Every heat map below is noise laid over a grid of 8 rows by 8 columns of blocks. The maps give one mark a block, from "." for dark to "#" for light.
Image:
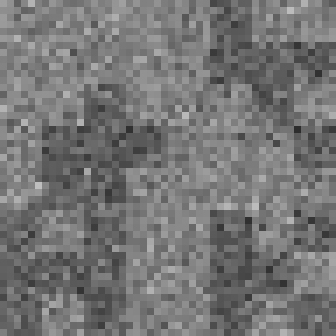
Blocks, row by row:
#####.##
#####...
##.###.#
#...###.
#..#####
.#.##.#.
...##..#
.#.##.#.
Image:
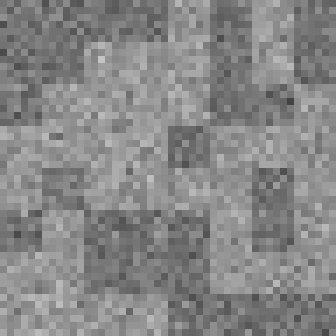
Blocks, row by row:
....#.#.
..###.#.
.####..#
####.###
#.####.#
.#...#.#
##...###
####....
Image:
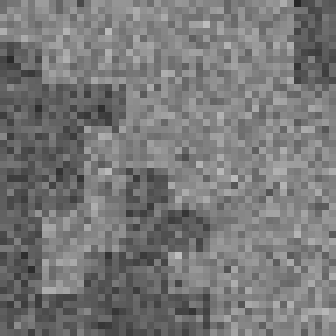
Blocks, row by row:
#######.
.######.
...#####
..######
..#.####
.##..###
.#..####
.....###
